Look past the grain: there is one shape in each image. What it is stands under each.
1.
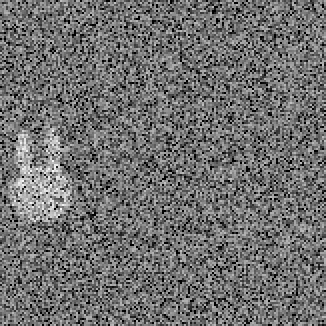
rabbit's head
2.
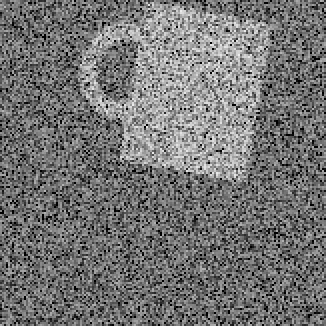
cup
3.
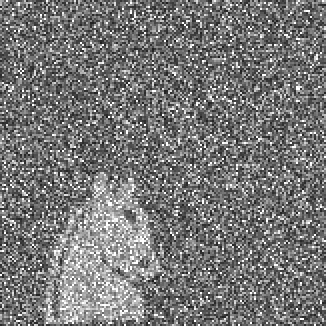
chess knight
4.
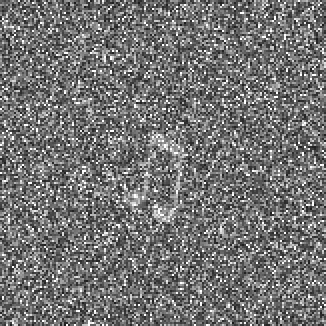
pair of musical notes
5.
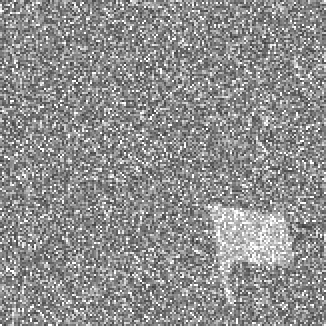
flag
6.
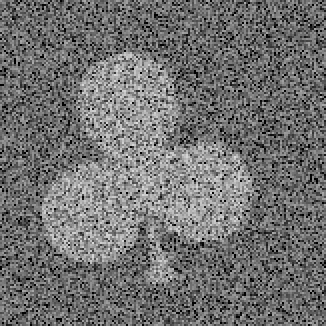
club
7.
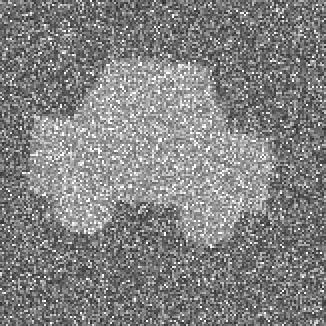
car
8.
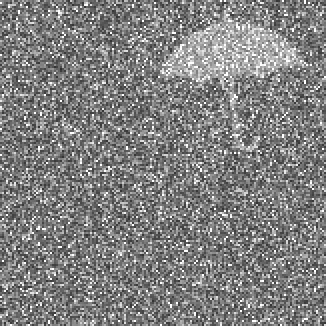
umbrella
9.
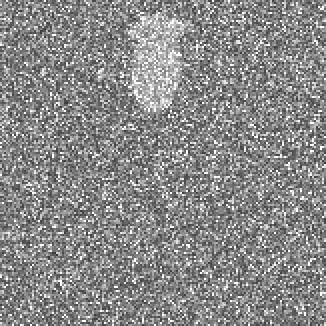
footprint
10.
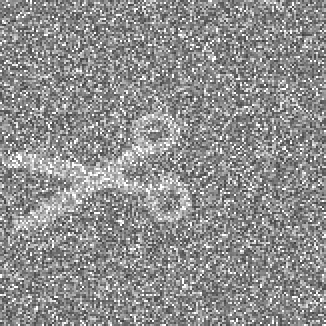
pair of scissors
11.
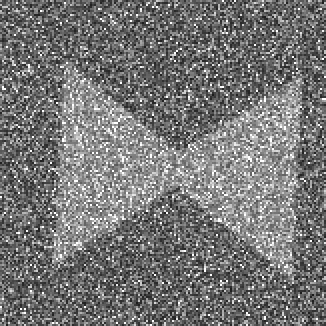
bow tie
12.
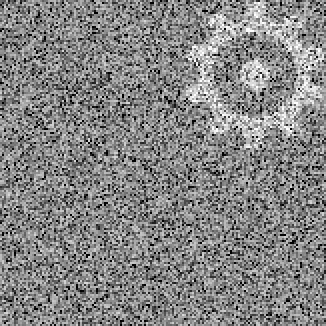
gear
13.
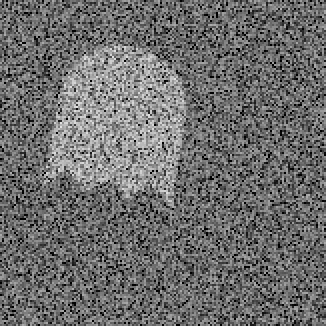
ghost
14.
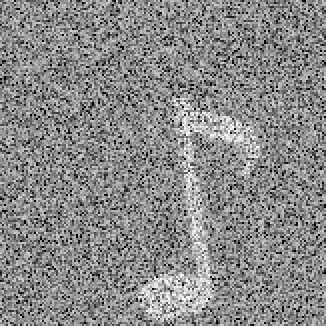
musical note
